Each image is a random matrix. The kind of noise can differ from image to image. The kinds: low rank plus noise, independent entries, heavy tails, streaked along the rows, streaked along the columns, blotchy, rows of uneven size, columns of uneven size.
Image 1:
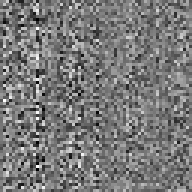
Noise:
columns of uneven size
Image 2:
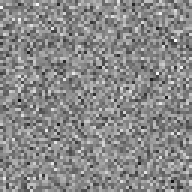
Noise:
independent entries
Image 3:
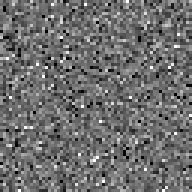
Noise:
heavy tails
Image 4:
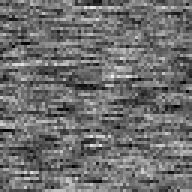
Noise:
streaked along the rows
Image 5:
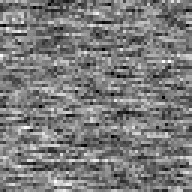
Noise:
streaked along the rows
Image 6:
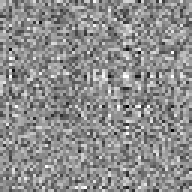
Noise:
low rank plus noise
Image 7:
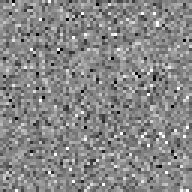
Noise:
heavy tails
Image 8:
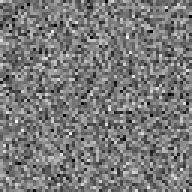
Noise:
independent entries
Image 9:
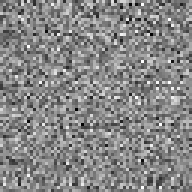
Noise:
low rank plus noise
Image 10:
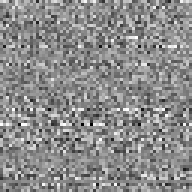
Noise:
rows of uneven size
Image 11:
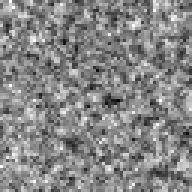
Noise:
blotchy
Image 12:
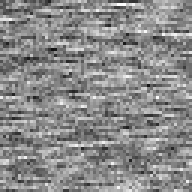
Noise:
streaked along the rows
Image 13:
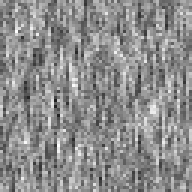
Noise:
streaked along the columns
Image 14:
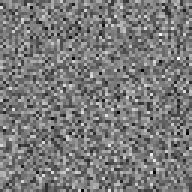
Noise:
independent entries
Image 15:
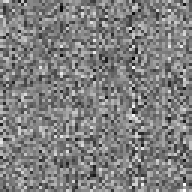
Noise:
columns of uneven size
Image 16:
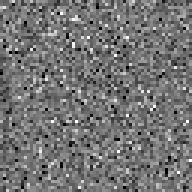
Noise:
heavy tails
